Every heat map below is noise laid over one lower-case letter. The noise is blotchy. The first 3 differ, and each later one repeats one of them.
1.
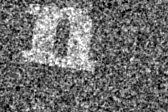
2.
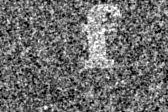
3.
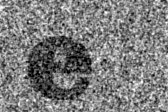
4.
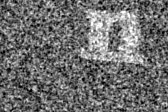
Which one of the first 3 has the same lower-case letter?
1
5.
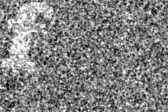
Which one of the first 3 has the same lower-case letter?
2
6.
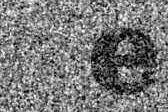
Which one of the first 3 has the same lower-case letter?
3
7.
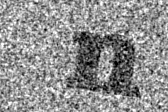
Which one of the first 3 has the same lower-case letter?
1
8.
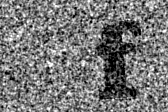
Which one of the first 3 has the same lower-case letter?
2
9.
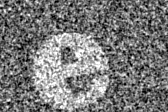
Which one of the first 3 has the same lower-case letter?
3
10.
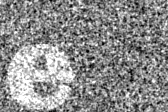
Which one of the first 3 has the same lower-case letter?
3
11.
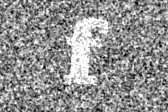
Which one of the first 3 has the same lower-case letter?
2
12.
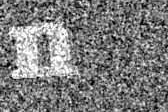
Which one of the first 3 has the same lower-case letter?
1
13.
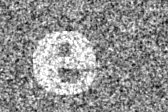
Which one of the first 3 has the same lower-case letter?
3
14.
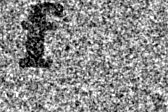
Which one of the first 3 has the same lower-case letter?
2
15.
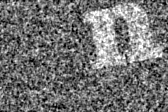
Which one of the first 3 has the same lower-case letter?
1
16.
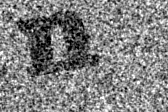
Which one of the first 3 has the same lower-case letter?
1
